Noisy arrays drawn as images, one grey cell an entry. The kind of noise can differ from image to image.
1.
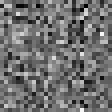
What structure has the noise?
low rank plus noise
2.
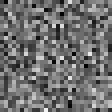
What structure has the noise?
low rank plus noise
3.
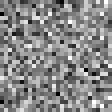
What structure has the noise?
independent entries
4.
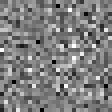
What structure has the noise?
heavy tails
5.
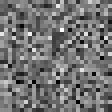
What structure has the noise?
low rank plus noise
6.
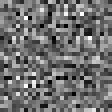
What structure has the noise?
low rank plus noise
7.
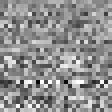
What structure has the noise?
rows of uneven size
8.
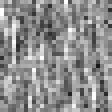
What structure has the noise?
streaked along the columns
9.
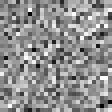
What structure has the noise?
independent entries
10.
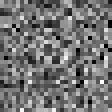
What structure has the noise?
low rank plus noise
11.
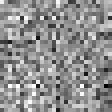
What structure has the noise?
low rank plus noise
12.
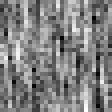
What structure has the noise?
streaked along the columns
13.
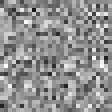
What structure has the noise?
low rank plus noise
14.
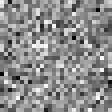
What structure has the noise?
low rank plus noise
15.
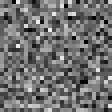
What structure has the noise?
independent entries
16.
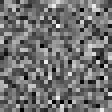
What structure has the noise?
low rank plus noise
